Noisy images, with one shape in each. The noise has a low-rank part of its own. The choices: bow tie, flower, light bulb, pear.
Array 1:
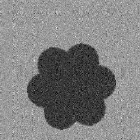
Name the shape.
flower
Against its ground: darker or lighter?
darker
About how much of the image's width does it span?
two thirds
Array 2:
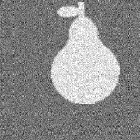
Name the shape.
pear
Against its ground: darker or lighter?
lighter
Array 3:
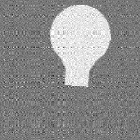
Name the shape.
light bulb
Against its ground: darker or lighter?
lighter
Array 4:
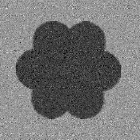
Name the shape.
flower
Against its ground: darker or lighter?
darker
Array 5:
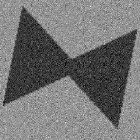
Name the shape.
bow tie
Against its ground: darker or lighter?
darker
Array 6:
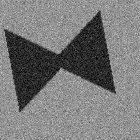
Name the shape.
bow tie
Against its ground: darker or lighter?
darker
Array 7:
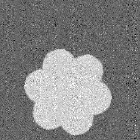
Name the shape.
flower
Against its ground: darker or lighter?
lighter
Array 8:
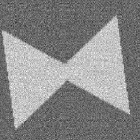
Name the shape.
bow tie
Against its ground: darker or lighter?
lighter
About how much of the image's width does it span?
nearly all
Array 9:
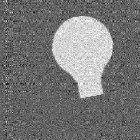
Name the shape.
light bulb
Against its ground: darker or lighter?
lighter
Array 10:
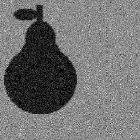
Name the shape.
pear
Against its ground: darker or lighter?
darker
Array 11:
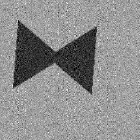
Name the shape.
bow tie
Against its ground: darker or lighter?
darker
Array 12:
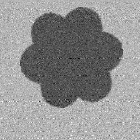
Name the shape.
flower
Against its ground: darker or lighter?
darker
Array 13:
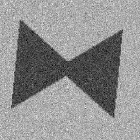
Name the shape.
bow tie
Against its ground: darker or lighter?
darker
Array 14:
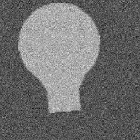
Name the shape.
light bulb
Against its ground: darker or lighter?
lighter
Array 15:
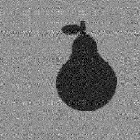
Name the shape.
pear
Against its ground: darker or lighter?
darker
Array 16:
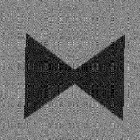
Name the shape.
bow tie
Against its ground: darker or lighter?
darker
